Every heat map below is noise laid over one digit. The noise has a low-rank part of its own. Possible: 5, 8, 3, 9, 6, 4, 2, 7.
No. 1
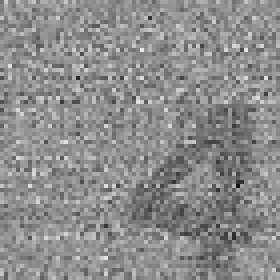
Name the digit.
4
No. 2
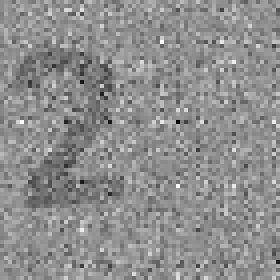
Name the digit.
2
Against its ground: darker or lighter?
darker
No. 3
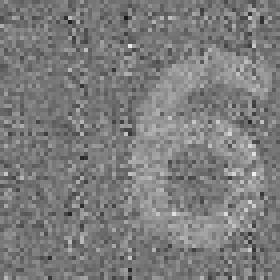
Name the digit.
6
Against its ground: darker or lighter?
lighter
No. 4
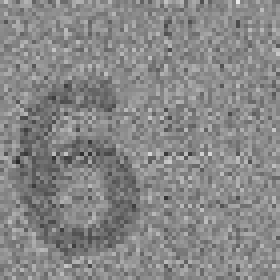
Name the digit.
6
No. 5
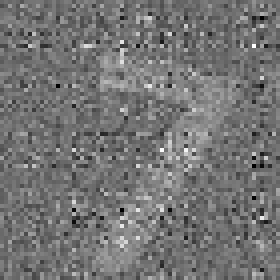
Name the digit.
7
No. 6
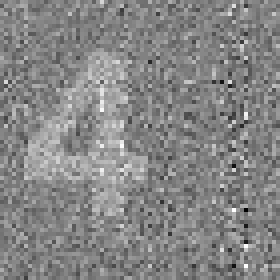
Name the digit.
4
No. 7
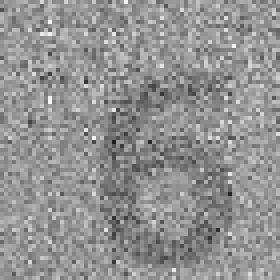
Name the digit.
6
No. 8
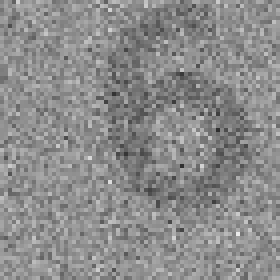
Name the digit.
6
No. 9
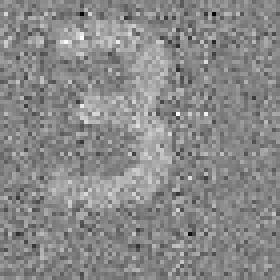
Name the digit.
3
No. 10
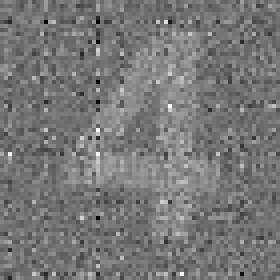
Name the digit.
4
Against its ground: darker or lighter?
lighter
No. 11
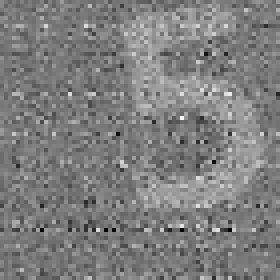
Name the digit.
5
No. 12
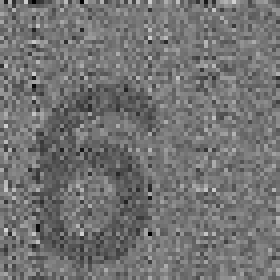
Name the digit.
6
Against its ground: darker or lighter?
darker
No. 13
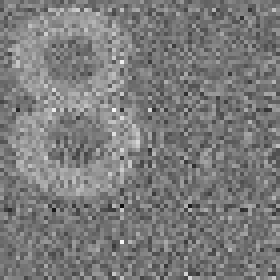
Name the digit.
8
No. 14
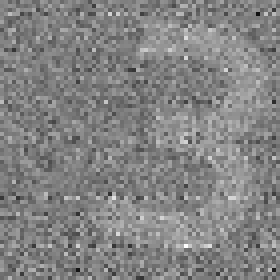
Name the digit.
3
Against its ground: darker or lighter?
lighter
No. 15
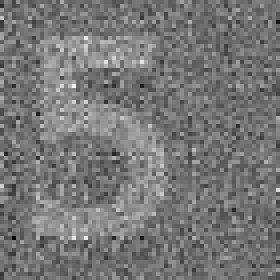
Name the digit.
5
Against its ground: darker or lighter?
lighter
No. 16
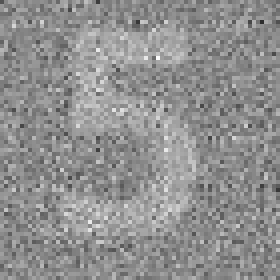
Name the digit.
5
